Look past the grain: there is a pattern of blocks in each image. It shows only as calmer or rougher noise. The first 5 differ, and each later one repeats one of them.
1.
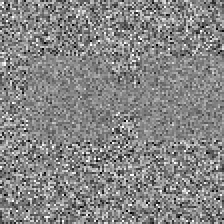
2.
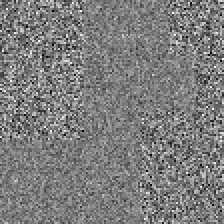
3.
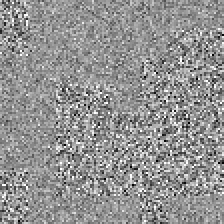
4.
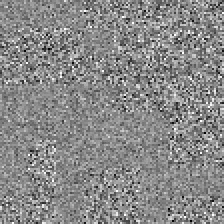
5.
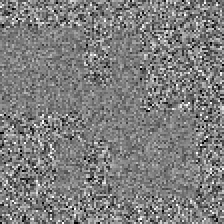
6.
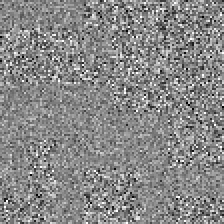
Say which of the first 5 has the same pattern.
4
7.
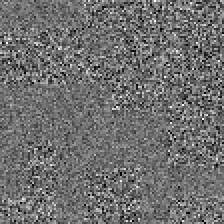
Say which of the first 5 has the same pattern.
4
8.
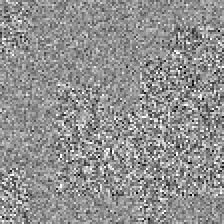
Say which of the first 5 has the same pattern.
3
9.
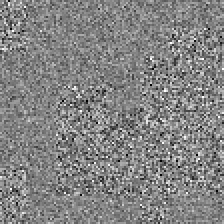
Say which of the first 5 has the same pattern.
3
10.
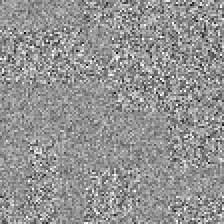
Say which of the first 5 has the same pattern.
4
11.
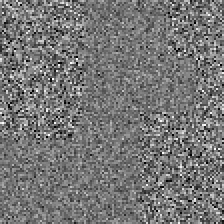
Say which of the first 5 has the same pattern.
2
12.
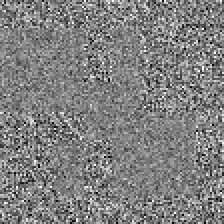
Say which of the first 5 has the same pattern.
5
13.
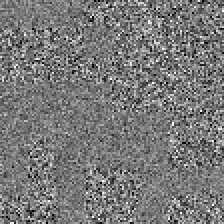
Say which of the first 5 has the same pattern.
4
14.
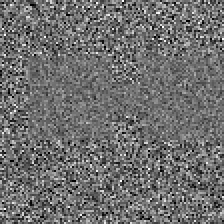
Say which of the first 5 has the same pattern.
1
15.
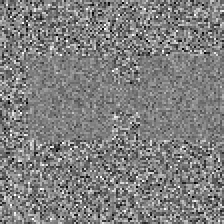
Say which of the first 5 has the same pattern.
1
